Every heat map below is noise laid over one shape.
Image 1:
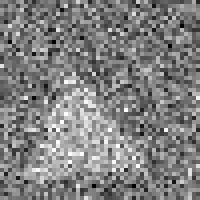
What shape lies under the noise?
triangle
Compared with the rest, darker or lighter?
lighter
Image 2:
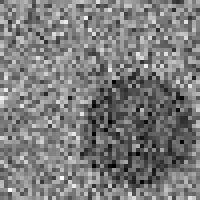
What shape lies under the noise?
disc
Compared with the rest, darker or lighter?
darker
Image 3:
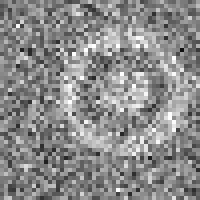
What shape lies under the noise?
bullseye
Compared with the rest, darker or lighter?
lighter
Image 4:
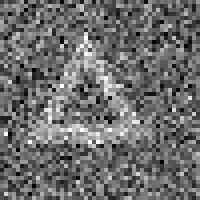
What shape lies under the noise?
triangle frame
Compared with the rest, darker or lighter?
lighter
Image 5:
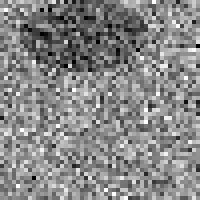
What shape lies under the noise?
ellipse
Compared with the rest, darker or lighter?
darker
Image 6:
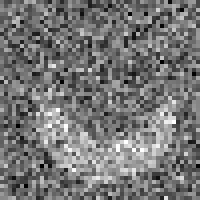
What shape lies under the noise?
crescent
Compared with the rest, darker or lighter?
lighter
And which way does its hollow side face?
up
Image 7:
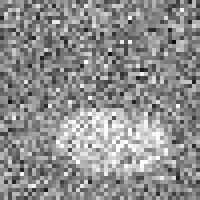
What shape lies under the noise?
ellipse
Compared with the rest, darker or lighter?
lighter
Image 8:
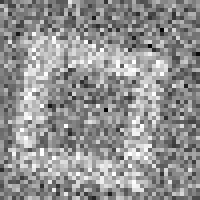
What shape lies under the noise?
square frame
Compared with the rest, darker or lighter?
lighter
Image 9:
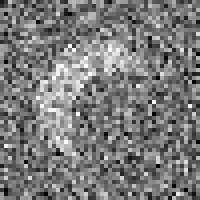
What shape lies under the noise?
crescent
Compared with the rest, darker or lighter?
lighter
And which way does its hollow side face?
down and right
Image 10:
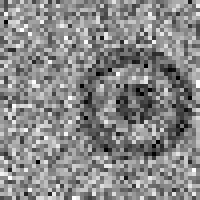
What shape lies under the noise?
bullseye
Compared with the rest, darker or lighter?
darker
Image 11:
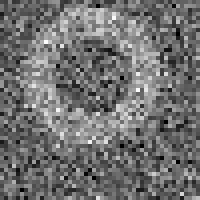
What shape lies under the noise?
ring
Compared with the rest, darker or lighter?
lighter
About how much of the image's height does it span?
two thirds
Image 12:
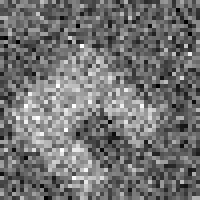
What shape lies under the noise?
square with a notch
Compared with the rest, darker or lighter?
lighter
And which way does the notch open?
down and right
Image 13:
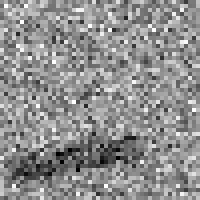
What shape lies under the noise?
bar
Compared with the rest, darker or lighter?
darker
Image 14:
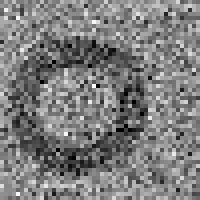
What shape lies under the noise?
ring
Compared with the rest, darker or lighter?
darker
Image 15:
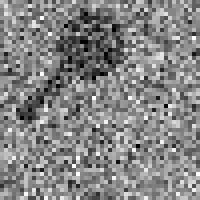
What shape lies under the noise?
lollipop
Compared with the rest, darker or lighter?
darker
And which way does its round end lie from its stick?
up and right
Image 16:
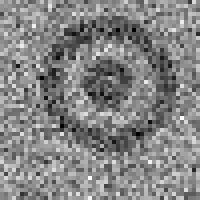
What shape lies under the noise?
bullseye
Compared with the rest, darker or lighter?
darker
